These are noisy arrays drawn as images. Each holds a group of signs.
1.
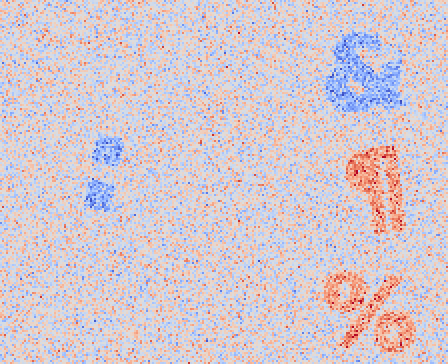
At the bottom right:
percent sign
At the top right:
ampersand
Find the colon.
middle left
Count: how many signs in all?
4
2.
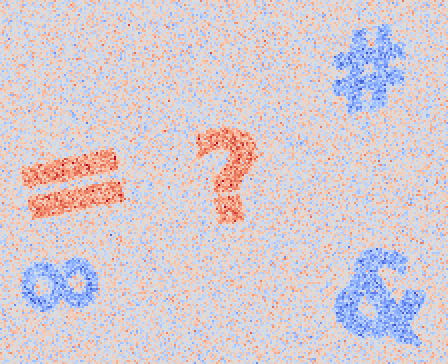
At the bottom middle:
nothing
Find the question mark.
centre
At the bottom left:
infinity sign
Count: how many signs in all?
5
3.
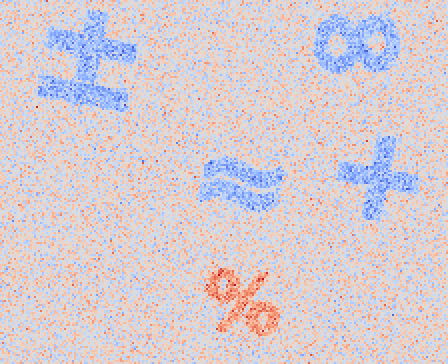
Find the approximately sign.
centre
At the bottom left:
nothing
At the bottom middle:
percent sign
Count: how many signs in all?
5
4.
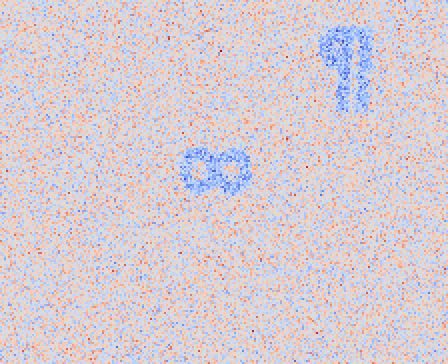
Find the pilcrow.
top right
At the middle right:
nothing
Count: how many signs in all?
2
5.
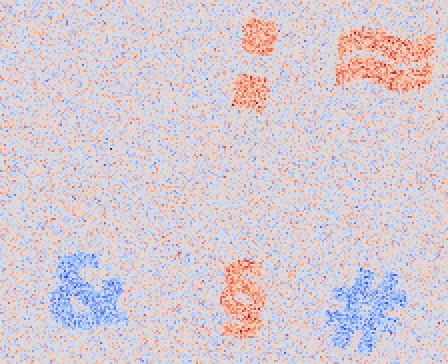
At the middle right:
nothing
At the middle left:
nothing
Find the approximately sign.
top right
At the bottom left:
ampersand
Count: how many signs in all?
5
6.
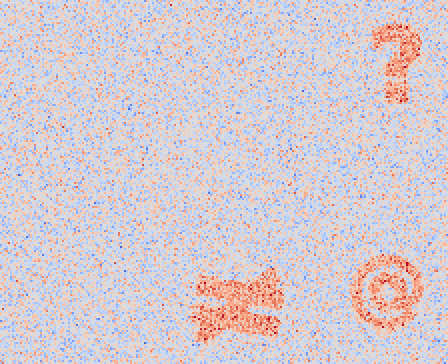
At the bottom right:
at sign
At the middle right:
nothing
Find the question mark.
top right
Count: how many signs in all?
3
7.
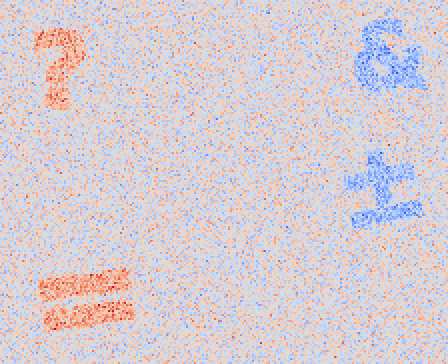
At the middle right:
plus-minus sign
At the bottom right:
nothing
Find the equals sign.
bottom left
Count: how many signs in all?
4
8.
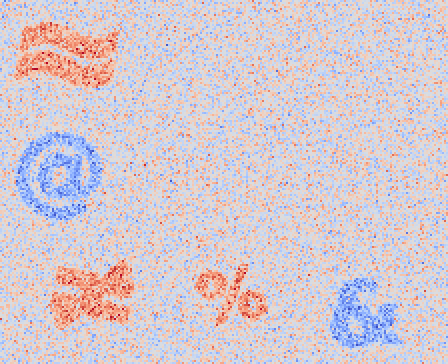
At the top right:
nothing
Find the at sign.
middle left
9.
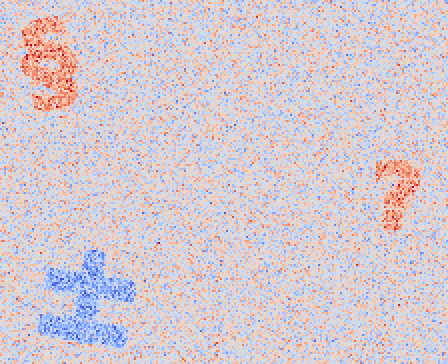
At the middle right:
question mark
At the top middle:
nothing
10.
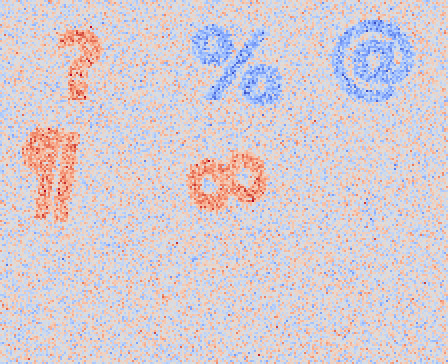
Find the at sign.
top right
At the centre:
infinity sign
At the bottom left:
nothing
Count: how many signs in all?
5
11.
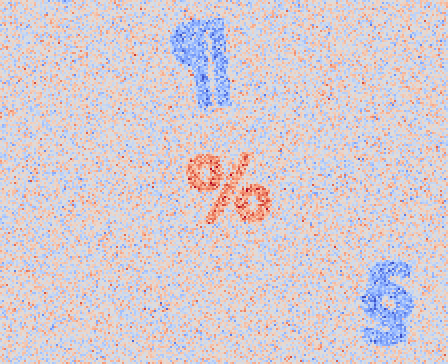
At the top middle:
pilcrow
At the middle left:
nothing
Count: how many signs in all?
3
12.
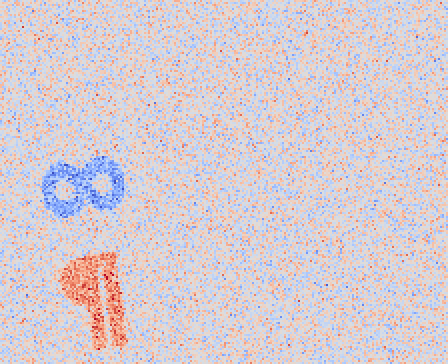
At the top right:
nothing
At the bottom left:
pilcrow
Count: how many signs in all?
2
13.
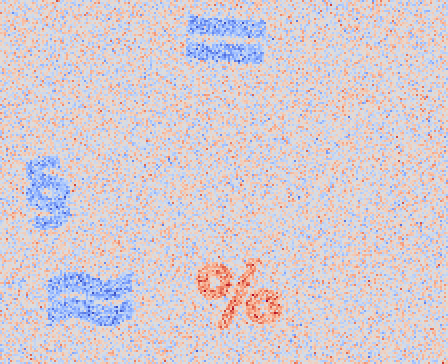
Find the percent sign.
bottom middle
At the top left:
nothing
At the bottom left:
approximately sign
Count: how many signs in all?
4
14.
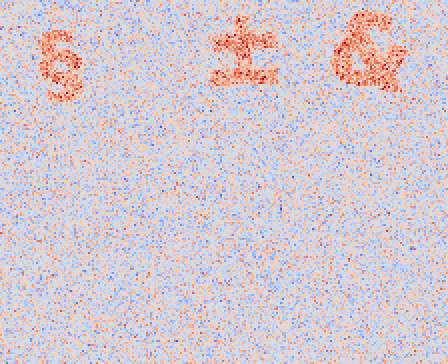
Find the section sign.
top left
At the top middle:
plus-minus sign
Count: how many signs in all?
3
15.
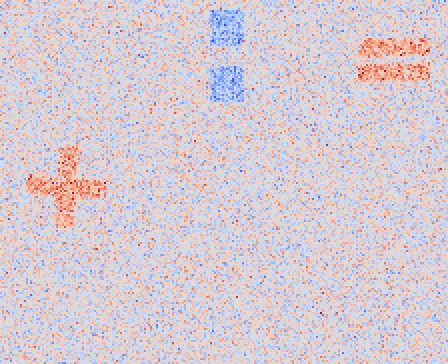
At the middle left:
plus sign
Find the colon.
top middle
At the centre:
nothing
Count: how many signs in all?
3
